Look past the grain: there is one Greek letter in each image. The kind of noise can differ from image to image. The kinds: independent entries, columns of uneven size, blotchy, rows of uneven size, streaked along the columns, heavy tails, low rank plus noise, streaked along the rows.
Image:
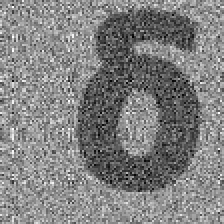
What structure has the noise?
low rank plus noise
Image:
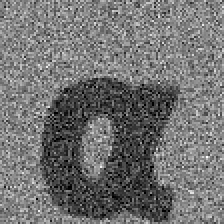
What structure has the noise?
low rank plus noise
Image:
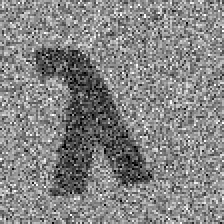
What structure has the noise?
independent entries
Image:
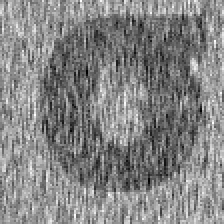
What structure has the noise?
streaked along the columns
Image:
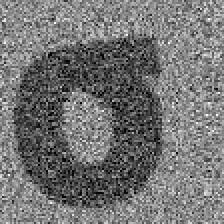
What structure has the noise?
low rank plus noise
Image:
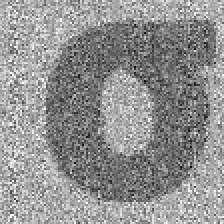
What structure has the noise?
columns of uneven size
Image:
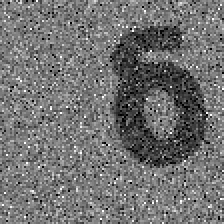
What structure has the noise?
heavy tails
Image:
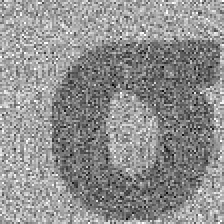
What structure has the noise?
low rank plus noise
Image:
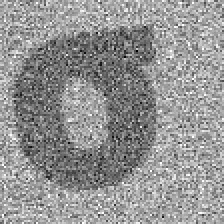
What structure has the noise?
low rank plus noise
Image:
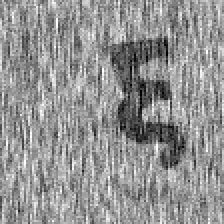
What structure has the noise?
streaked along the columns
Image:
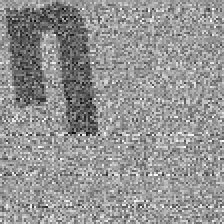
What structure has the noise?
rows of uneven size
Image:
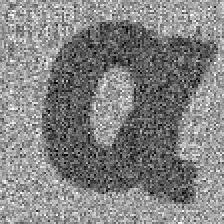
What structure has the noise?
low rank plus noise
